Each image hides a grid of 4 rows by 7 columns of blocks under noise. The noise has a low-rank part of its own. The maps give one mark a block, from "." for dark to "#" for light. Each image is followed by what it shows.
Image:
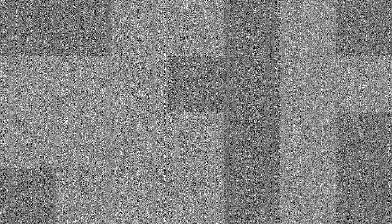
. . # # . # .
# # # . . # #
# # # # . # .
. # # # . # .
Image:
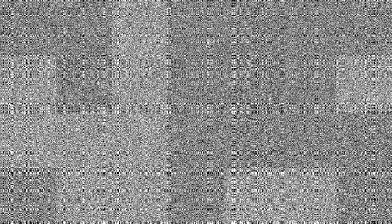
. . # . . . .
# . # . . . #
# # # . . . .
. # # . # # .
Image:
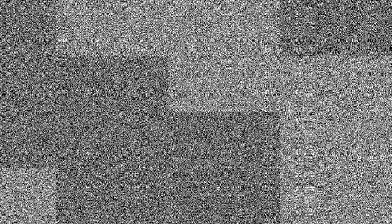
. # # # # . .
. . . # # # #
. . . . . # #
# . . . . # #
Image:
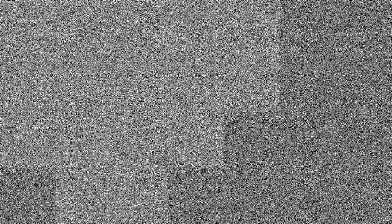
# # # # # . .
# # # # # . .
# # # # . . .
. # # . . . .
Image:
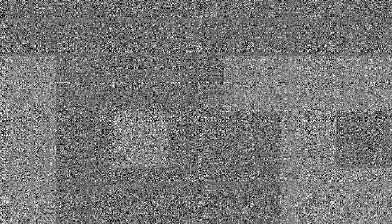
. . . . . . .
# . . . # # #
# . # . . # .
# . . . . # #
